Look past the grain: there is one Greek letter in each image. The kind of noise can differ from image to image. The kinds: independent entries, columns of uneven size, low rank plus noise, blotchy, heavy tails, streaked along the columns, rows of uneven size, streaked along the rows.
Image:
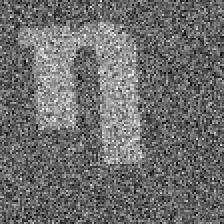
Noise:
independent entries
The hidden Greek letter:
eta
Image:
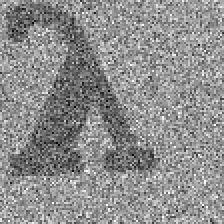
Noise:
independent entries
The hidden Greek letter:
lambda
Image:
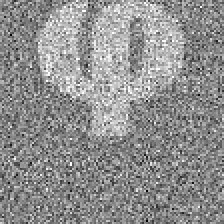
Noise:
low rank plus noise
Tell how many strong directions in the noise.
two
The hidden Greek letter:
phi
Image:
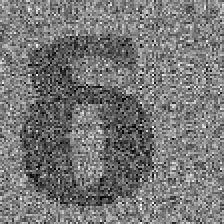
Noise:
low rank plus noise
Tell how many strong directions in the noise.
two
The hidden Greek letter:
delta
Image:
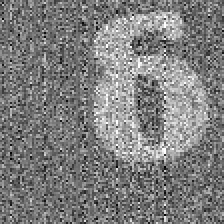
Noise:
columns of uneven size
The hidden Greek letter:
delta
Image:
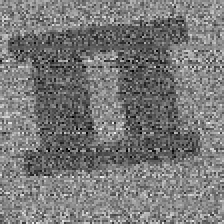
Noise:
rows of uneven size
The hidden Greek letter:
pi
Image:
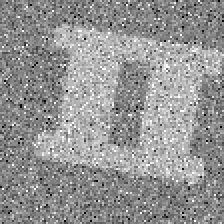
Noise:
heavy tails
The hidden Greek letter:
pi
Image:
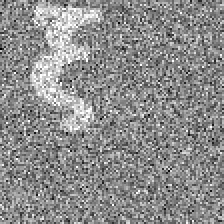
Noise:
independent entries
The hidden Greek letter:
xi
